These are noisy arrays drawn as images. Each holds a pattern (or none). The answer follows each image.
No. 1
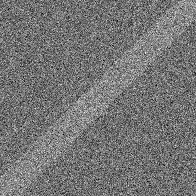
a diagonal band
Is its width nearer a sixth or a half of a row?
a sixth
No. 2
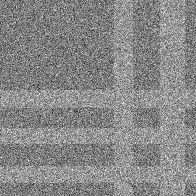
bands of rows crossing bands of columns
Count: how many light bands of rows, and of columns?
3 and 2
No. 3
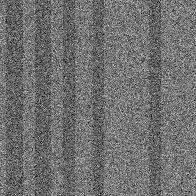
bands of columns
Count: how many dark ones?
5
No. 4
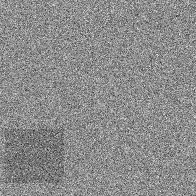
one block
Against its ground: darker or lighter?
darker
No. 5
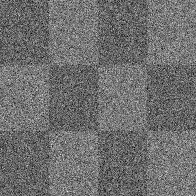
a checkerboard
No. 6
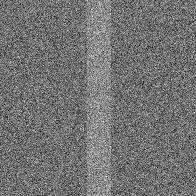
one band of columns
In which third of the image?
middle
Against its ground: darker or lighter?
lighter
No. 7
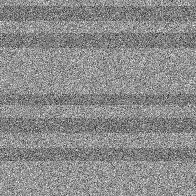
bands of rows
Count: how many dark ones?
5
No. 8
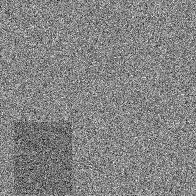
one block
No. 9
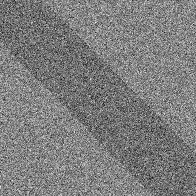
a diagonal band
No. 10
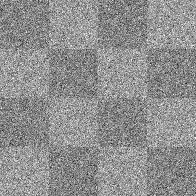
a checkerboard
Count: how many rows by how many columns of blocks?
4 by 4
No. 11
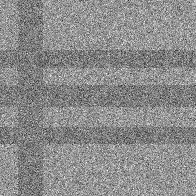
bands of rows crossing bands of columns
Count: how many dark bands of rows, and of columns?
3 and 1
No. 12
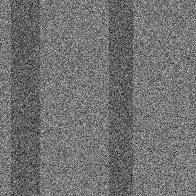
bands of columns
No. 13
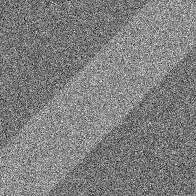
a diagonal band
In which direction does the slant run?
bottom left to top right
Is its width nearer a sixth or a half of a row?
a half
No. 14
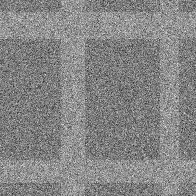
bands of rows crossing bands of columns
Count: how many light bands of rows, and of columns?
2 and 2
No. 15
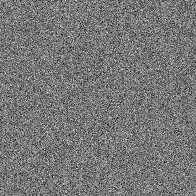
only noise
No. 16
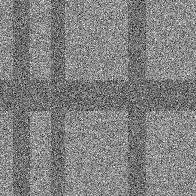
bands of rows crossing bands of columns
